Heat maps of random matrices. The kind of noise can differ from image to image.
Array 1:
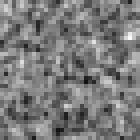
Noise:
blotchy
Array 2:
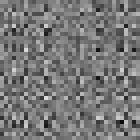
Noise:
low rank plus noise
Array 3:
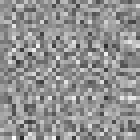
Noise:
low rank plus noise
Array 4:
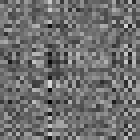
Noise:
low rank plus noise
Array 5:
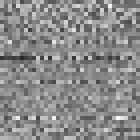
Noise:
rows of uneven size
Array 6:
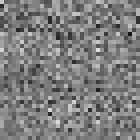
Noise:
low rank plus noise
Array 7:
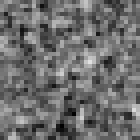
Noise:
blotchy
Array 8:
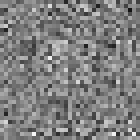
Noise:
low rank plus noise
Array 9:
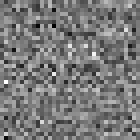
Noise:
low rank plus noise
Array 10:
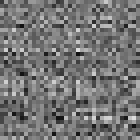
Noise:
low rank plus noise
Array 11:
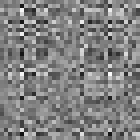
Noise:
low rank plus noise
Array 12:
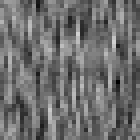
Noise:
streaked along the columns
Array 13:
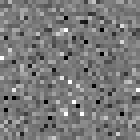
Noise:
heavy tails
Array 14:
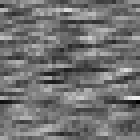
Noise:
streaked along the rows
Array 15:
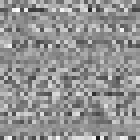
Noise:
rows of uneven size
